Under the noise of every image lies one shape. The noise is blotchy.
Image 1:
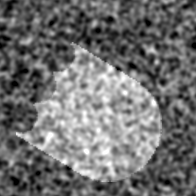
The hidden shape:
ghost
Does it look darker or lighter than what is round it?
lighter
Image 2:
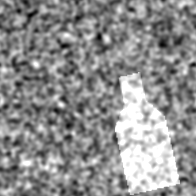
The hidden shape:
bottle
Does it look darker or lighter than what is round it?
lighter
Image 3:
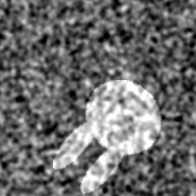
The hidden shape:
rabbit's head
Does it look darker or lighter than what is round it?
lighter
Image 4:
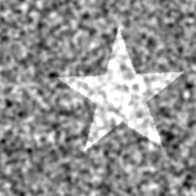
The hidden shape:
star
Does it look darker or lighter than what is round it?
lighter
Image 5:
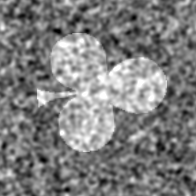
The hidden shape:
club
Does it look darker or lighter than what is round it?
lighter
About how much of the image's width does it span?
two thirds
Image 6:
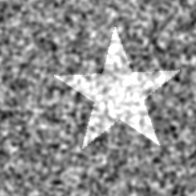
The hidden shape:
star
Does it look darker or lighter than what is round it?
lighter
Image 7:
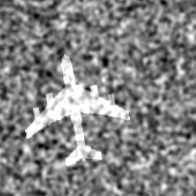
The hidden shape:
airplane
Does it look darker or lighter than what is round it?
lighter
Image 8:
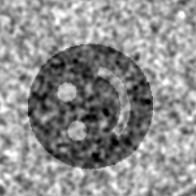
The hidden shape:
smiling face
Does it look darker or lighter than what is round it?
darker
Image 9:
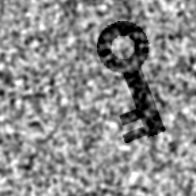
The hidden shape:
key
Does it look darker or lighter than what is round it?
darker
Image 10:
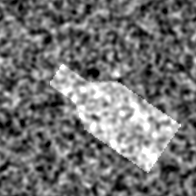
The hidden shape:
bottle
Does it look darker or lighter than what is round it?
lighter
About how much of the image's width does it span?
two thirds
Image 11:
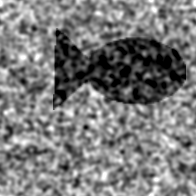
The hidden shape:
fish
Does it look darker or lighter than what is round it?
darker
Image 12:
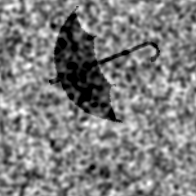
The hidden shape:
umbrella
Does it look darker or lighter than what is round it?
darker
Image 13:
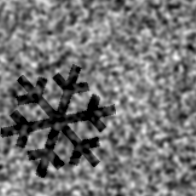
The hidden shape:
snowflake
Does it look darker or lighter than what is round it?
darker
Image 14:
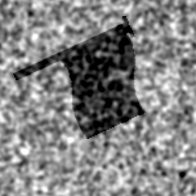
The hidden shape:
flag
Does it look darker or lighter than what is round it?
darker
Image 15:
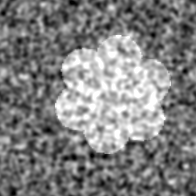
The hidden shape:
flower
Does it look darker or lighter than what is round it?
lighter
